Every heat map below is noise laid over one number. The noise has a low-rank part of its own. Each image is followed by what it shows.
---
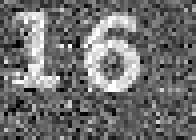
16
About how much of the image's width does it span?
two thirds
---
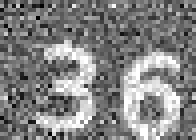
36
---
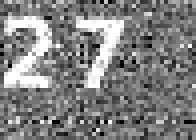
27
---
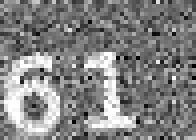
61
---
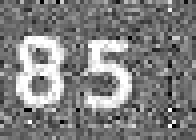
85
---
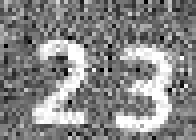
23
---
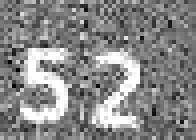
52
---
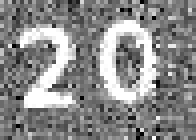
20
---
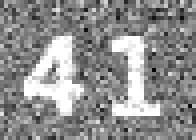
41
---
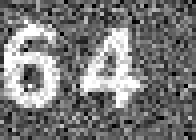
64
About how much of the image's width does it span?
two thirds
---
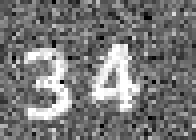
34
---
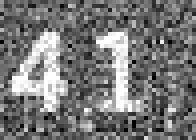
41
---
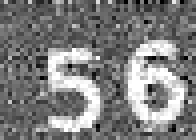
56
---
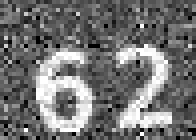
62
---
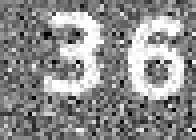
36
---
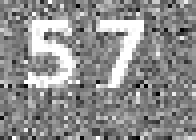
57
